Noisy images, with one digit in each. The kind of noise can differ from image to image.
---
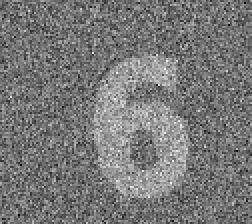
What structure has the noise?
independent entries
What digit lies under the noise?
6
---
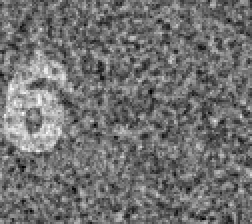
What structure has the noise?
blotchy
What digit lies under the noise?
6
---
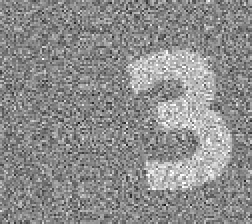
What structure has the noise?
low rank plus noise
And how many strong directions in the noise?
three or four
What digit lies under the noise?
3
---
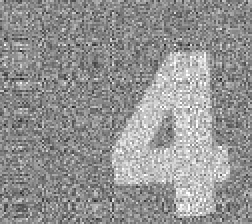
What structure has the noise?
low rank plus noise
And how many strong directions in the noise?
one
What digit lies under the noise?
4
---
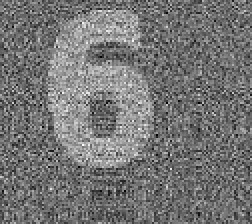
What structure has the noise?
low rank plus noise
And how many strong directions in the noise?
two
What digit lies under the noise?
6
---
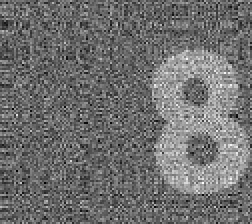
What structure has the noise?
low rank plus noise
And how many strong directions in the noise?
one
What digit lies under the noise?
8
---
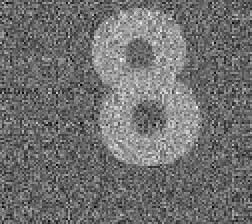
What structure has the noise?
low rank plus noise
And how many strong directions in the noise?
three or four
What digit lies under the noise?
8
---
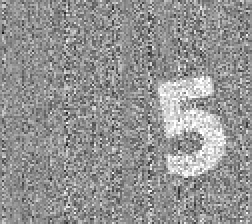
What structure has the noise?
columns of uneven size
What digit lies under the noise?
5
